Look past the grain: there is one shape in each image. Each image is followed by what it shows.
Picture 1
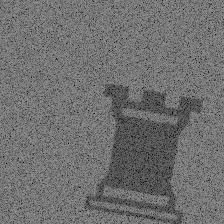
chess rook
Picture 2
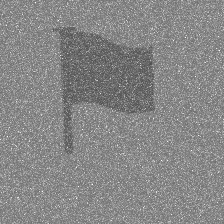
flag
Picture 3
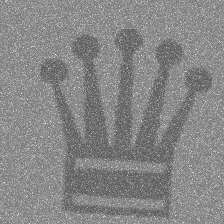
chess queen
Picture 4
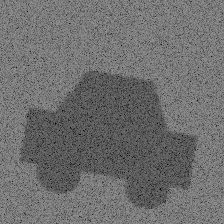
car
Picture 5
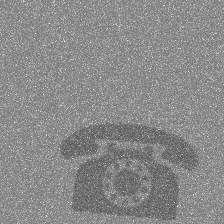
telephone
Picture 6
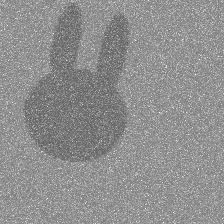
rabbit's head
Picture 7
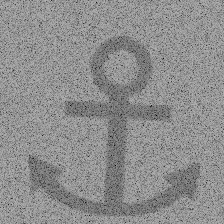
anchor
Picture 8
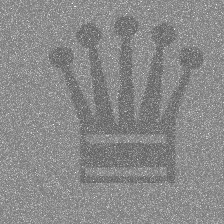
chess queen
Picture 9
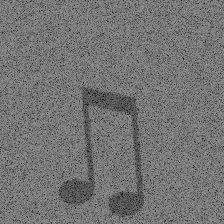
pair of musical notes
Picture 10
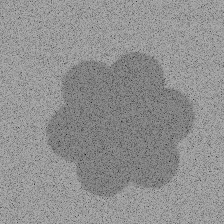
flower
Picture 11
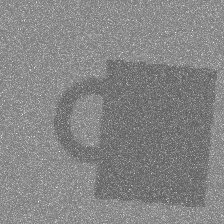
cup
